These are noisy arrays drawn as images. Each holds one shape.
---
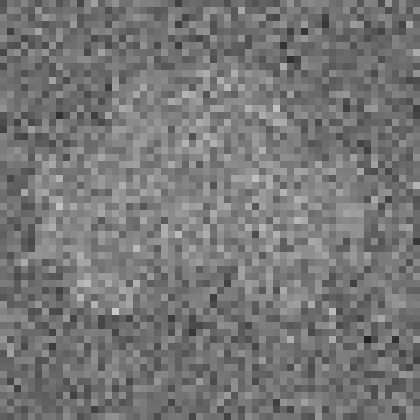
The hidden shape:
car
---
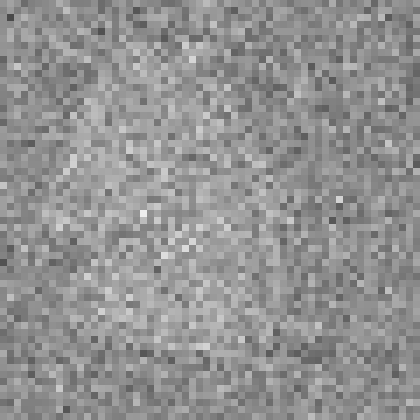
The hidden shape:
chess knight
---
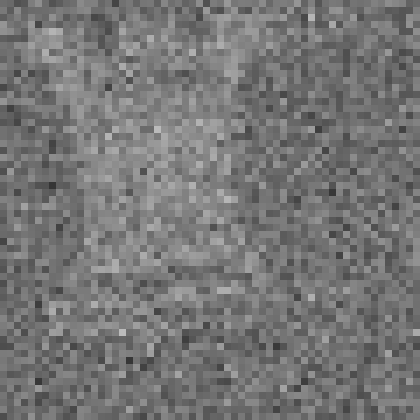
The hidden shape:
chess rook
